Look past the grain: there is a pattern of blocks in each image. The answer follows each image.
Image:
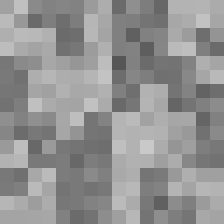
the same after a half turn
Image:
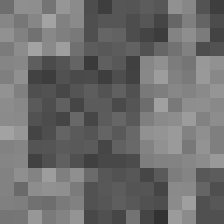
top and bottom mirror each other
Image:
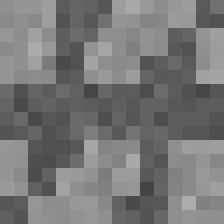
the same after a half turn
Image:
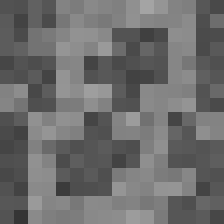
the same after a half turn
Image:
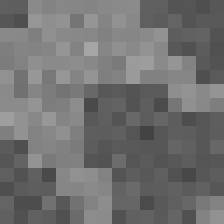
mirrored about the diagonal from the top left
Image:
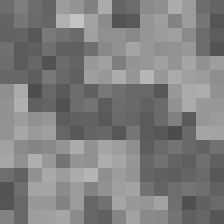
the same after a half turn
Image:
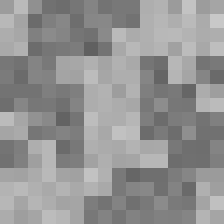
the same after a half turn
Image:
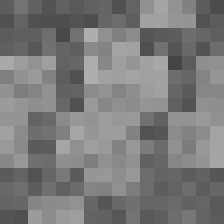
the same after a half turn
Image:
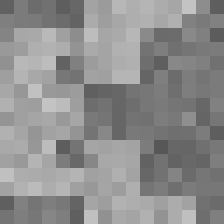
top and bottom mirror each other
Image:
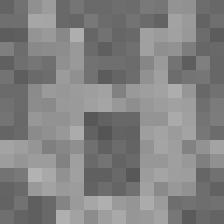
left and right mirror each other
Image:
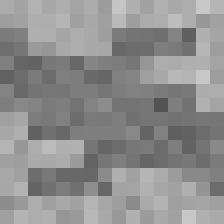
the same after a half turn
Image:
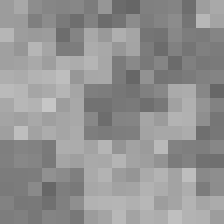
mirrored about the diagonal from the bottom left
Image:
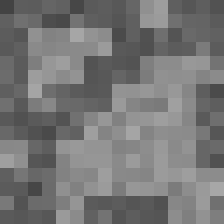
mirrored about the diagonal from the top left
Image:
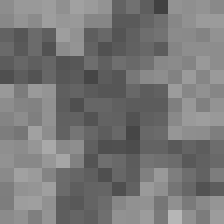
the same after a half turn
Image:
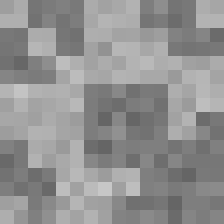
mirrored about the diagonal from the top left
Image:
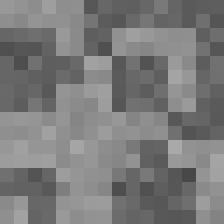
mirrored about the diagonal from the bottom left
